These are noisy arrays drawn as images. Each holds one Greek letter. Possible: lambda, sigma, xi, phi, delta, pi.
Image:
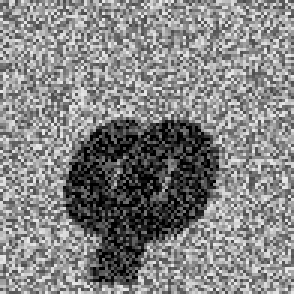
phi
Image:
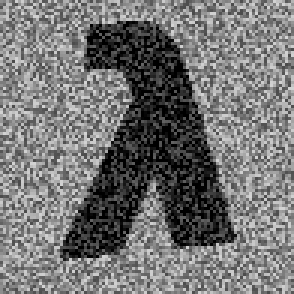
lambda
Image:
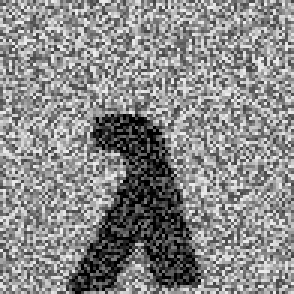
lambda
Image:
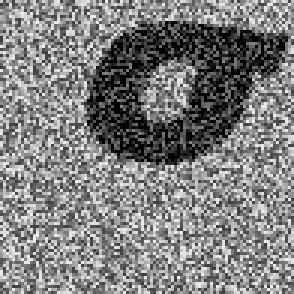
sigma
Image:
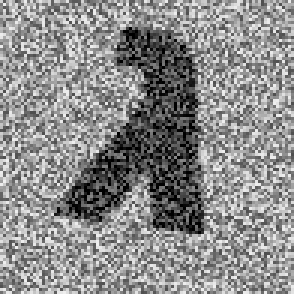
lambda
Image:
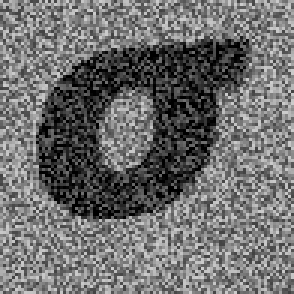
sigma
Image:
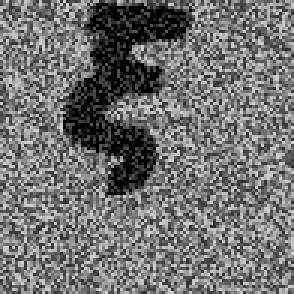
xi
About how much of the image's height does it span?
two thirds
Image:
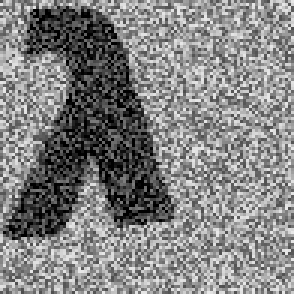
lambda
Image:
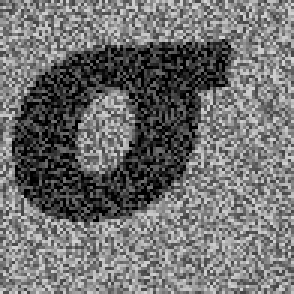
sigma
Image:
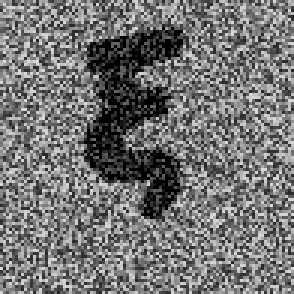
xi
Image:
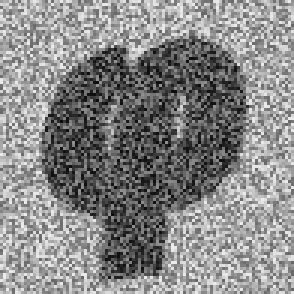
phi
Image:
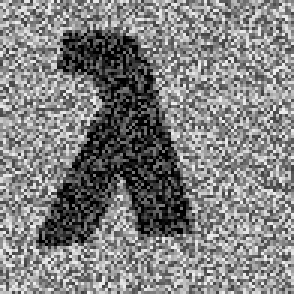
lambda
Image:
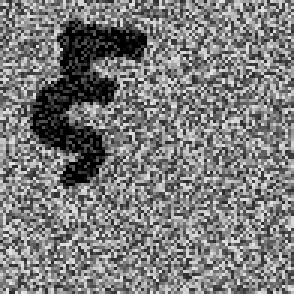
xi
